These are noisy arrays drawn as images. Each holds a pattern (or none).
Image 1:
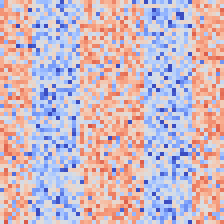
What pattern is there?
vertical stripes
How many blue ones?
2
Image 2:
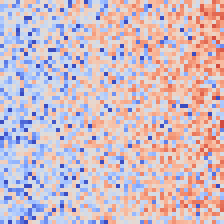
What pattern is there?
a smooth slope
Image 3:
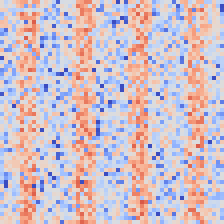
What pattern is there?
vertical stripes
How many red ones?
4
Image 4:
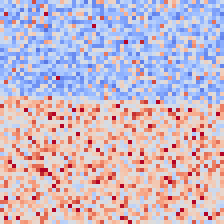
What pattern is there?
a sharp edge
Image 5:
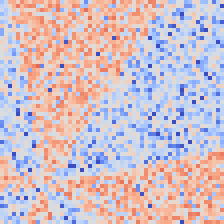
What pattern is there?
spokes from one point
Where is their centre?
bottom left
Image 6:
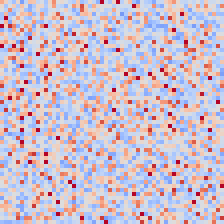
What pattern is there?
only noise
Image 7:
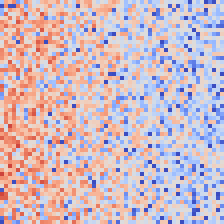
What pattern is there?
a smooth slope
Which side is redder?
left
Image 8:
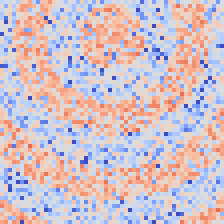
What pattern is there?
rings round one point
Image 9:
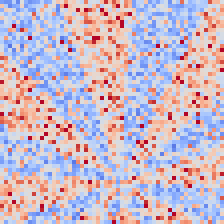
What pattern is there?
spokes from one point
